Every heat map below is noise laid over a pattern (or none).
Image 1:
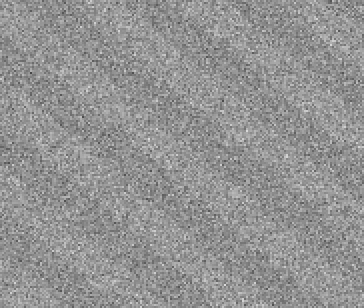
diagonal stripes
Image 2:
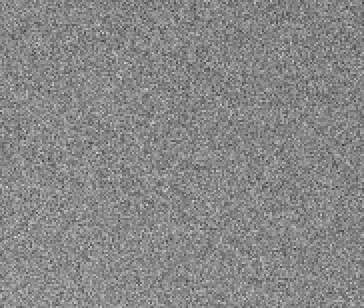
a smooth slope
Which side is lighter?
bottom left
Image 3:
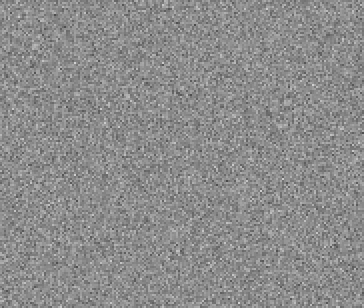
only noise
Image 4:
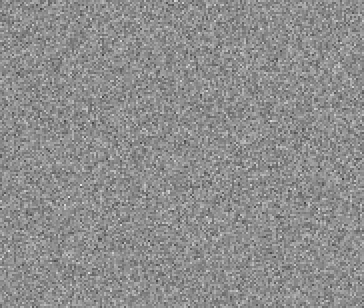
only noise
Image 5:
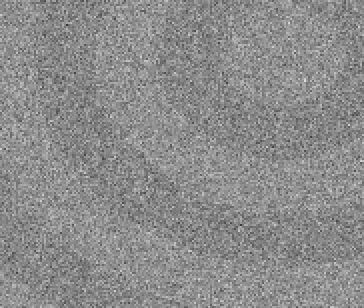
rings round one point
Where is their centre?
top right
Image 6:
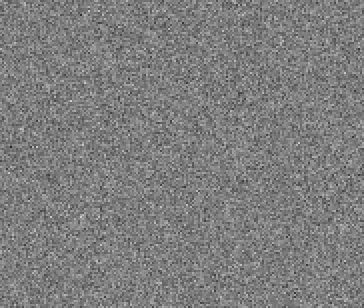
only noise
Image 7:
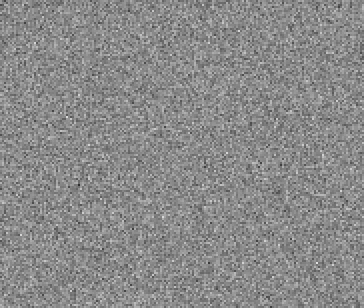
only noise
